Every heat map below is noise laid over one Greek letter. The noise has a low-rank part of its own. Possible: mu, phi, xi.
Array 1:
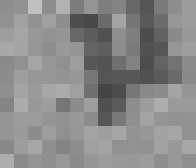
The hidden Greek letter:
mu
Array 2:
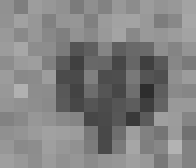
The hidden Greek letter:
phi
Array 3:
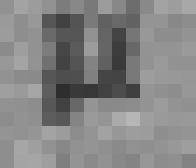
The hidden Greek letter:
mu
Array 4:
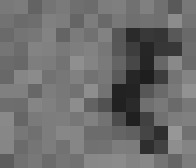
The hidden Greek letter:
xi
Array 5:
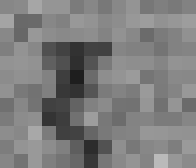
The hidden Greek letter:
xi
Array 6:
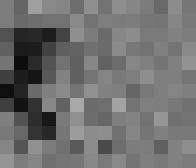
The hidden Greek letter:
xi
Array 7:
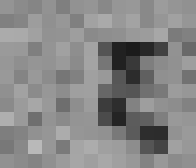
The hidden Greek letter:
xi
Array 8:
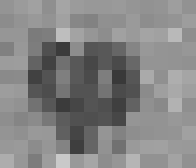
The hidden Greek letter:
phi
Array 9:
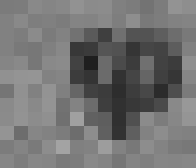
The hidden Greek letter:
phi
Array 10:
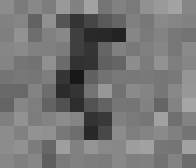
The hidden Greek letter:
xi
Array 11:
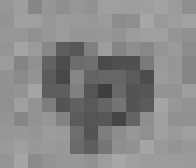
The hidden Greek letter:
phi
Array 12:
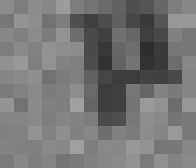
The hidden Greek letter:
mu
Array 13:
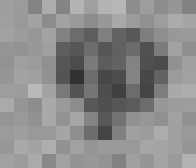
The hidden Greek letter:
phi
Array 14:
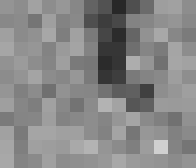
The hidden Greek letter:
xi
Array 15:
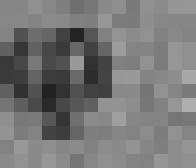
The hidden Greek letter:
phi
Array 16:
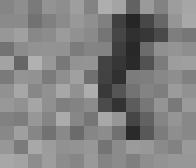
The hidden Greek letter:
xi
